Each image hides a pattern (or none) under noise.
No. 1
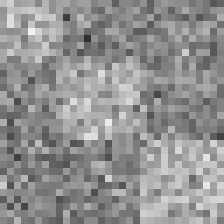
blocks along the diagonal
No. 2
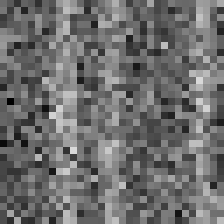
bands of columns
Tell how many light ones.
3
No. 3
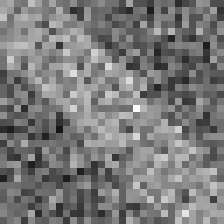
a diagonal band
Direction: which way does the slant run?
top left to bottom right
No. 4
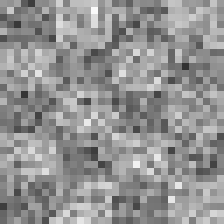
a checkerboard
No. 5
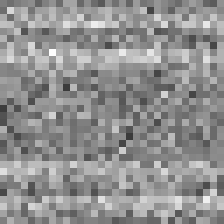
bands of rows
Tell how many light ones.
4
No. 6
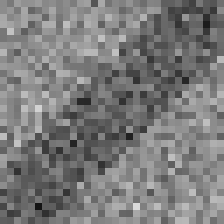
a diagonal band
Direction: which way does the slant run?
bottom left to top right
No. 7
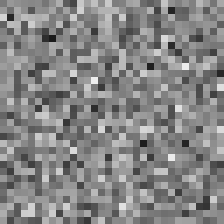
only noise
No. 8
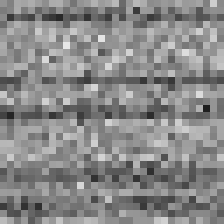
bands of rows
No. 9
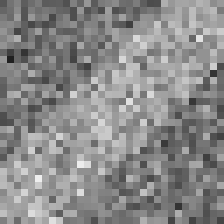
a diagonal band
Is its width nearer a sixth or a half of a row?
a half
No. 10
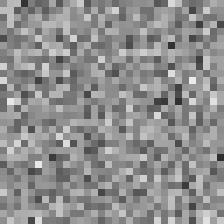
only noise
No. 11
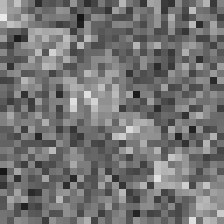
blocks along the diagonal
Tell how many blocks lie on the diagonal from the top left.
6
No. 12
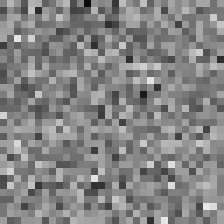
only noise
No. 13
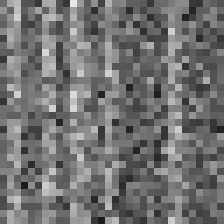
bands of columns
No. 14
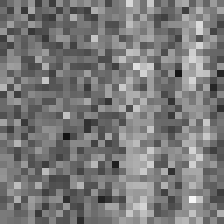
bands of columns
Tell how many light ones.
2
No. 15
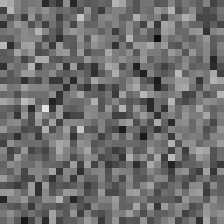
only noise
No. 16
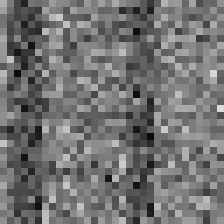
bands of columns
